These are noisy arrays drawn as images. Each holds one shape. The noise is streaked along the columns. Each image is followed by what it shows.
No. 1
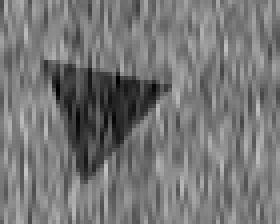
triangle
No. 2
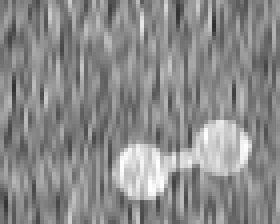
dumbbell
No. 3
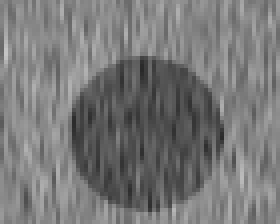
disc
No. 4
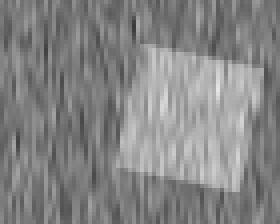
square
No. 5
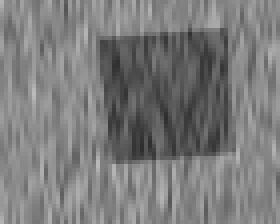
square
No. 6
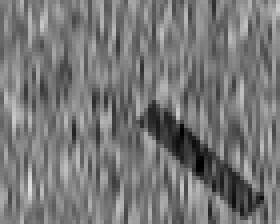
bar
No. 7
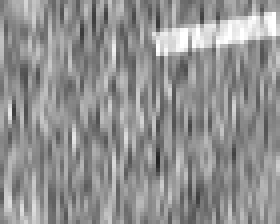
bar
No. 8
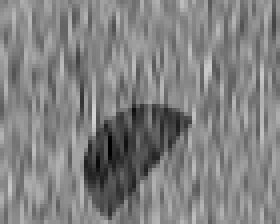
half disc
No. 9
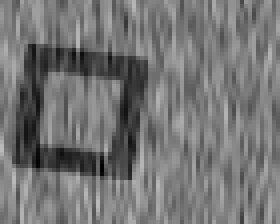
square frame
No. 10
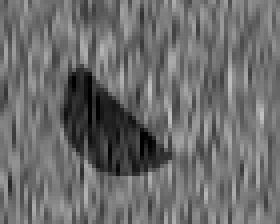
half disc
